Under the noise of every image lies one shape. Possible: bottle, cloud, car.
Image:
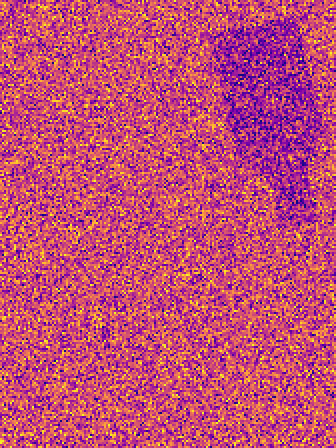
bottle
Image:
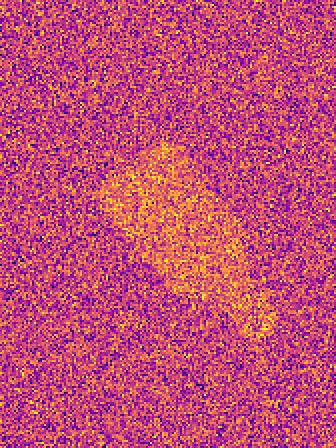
bottle
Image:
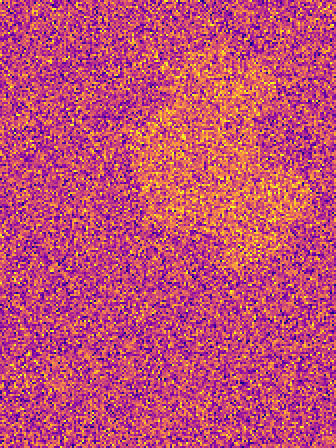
car
